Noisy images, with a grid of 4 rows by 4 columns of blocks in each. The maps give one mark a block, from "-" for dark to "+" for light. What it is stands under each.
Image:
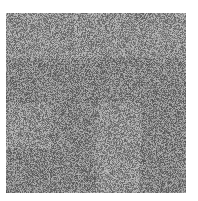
+ + + +
- - - -
+ - + -
- - + -
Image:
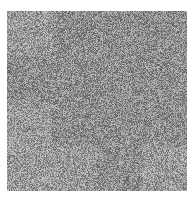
+ - - -
- - - -
+ - - -
+ + - +
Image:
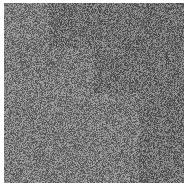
+ - - -
+ + - -
+ + + -
+ + + -
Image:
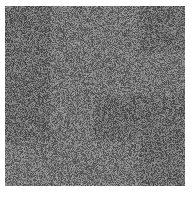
- + + -
- + + +
- + - -
+ + + -
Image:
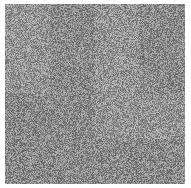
+ - + -
+ - + -
- - + +
- - - -
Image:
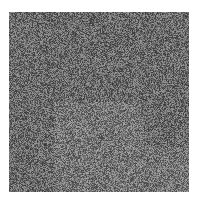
- - - -
- - - -
- + + -
- + + +
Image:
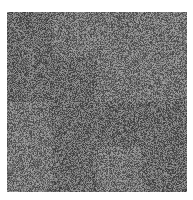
- + + +
- - + +
+ - - -
+ - + -
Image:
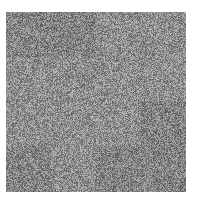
- - + +
+ + + +
+ + + -
- + - -
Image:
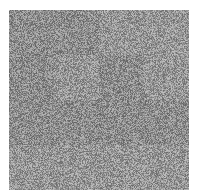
- - + +
- + - +
- - - -
+ + + +
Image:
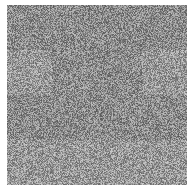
- - - -
+ - - +
- - - -
+ + + +
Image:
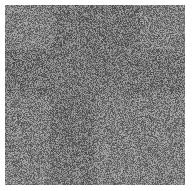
+ - - +
- - - -
+ - + +
+ - + +
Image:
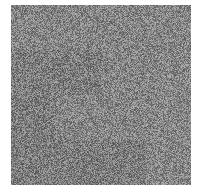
+ + + +
- - + +
- + + +
- - - +
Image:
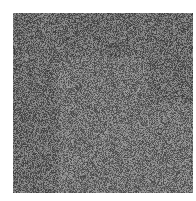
- - - -
- + + -
- + + +
- + + +
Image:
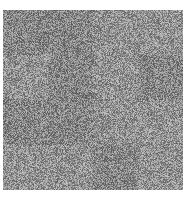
- - + +
+ - + -
- - + +
+ + - +
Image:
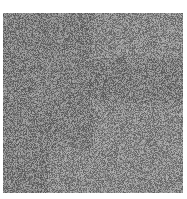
- - + +
- - - -
- - + +
- + + +
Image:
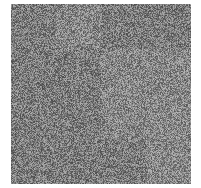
- + - -
- - + +
- - + +
- - - +
